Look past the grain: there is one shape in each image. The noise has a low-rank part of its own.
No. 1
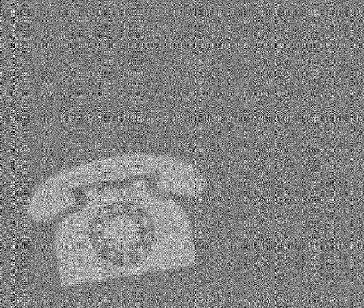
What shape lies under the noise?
telephone
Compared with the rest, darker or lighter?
lighter
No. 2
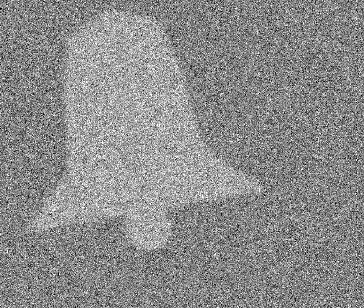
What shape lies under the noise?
bell
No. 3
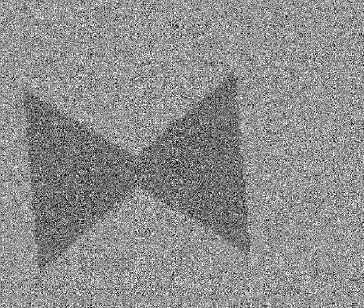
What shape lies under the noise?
bow tie
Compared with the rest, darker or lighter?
darker
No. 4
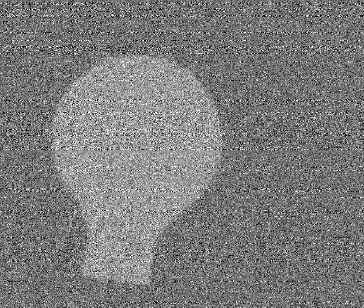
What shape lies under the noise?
light bulb
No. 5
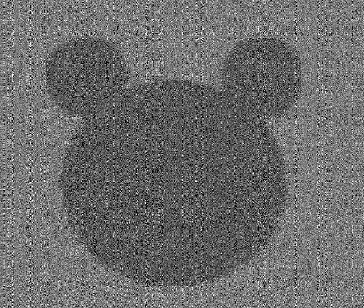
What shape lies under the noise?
bear's head
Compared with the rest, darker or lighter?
darker
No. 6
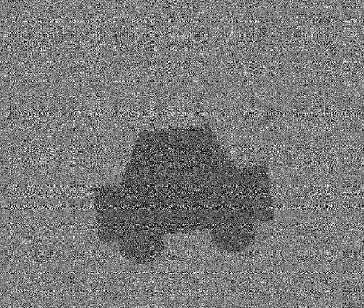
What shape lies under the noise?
car
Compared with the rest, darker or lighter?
darker
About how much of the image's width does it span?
half
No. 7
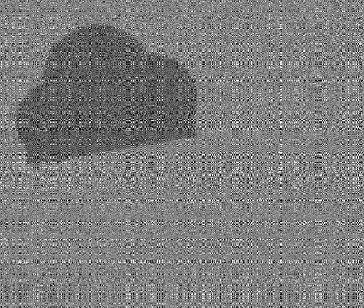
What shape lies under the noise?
cloud
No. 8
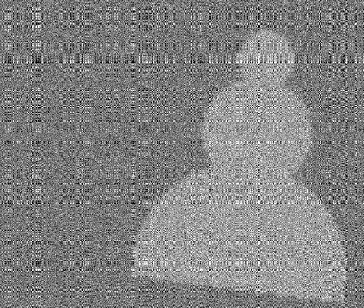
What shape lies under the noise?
chess pawn
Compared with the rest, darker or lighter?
lighter
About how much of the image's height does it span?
nearly all
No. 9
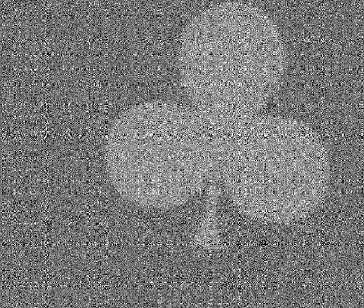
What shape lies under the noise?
club
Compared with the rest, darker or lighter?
lighter
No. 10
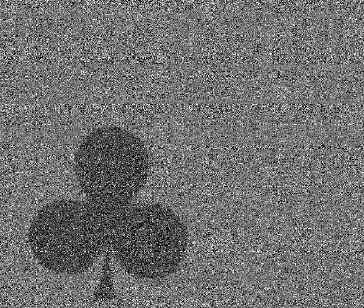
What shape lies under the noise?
club
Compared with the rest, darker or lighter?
darker
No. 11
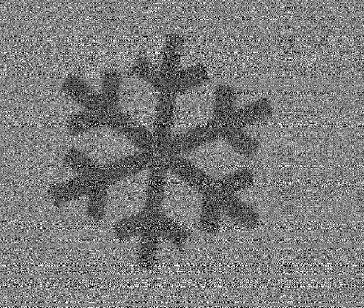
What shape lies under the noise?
snowflake
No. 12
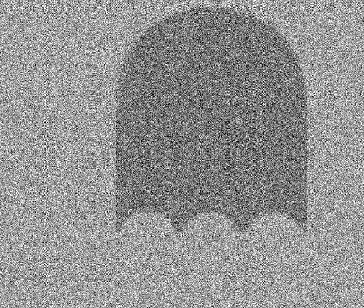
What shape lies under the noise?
ghost
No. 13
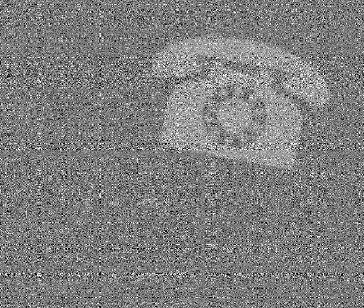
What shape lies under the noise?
telephone
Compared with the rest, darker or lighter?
lighter
